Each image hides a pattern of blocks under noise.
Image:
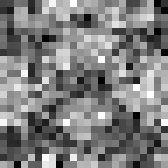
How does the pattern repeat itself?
left and right mirror each other
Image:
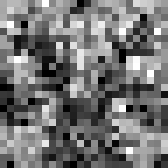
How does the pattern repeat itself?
left and right mirror each other
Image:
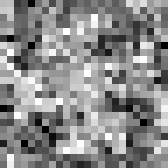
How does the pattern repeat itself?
the same after a half turn
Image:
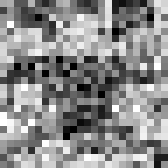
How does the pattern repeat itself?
left and right mirror each other
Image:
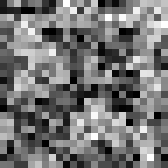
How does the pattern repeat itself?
mirrored about the diagonal from the bottom left
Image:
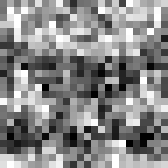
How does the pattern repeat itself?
left and right mirror each other
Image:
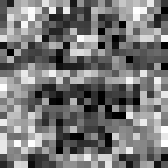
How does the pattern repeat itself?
left and right mirror each other
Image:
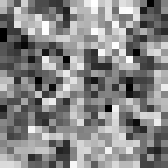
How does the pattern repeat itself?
top and bottom mirror each other
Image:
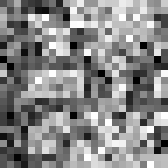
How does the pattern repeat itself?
top and bottom mirror each other
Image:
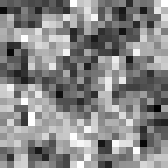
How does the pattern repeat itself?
no symmetry
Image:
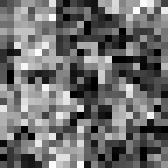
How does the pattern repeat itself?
no symmetry
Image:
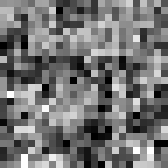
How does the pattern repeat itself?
no symmetry
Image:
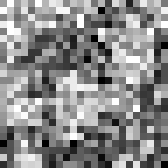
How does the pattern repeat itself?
no symmetry
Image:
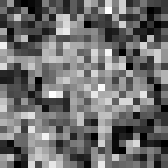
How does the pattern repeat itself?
mirrored about the diagonal from the bottom left
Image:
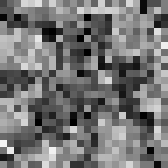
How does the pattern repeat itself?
mirrored about the diagonal from the bottom left
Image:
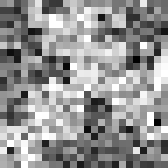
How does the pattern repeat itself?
mirrored about the diagonal from the bottom left
